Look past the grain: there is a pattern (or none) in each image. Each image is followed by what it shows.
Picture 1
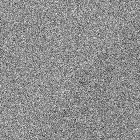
a sharp edge
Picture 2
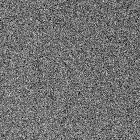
a smooth slope
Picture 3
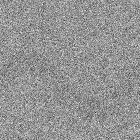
a wavy band
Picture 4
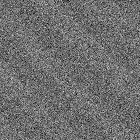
diagonal stripes
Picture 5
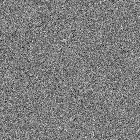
only noise
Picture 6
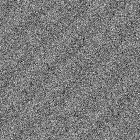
diagonal stripes
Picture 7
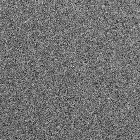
a smooth slope
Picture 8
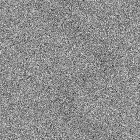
a wavy band
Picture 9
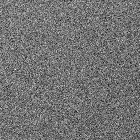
a smooth slope
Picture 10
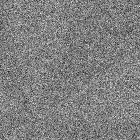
spokes from one point
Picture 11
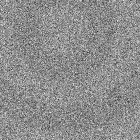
rings round one point
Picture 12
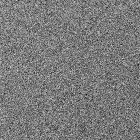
a smooth slope
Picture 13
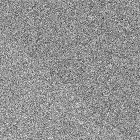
a sharp edge
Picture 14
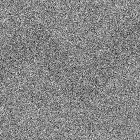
a wavy band
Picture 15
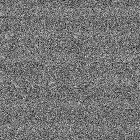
horizontal stripes
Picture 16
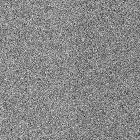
a sharp edge
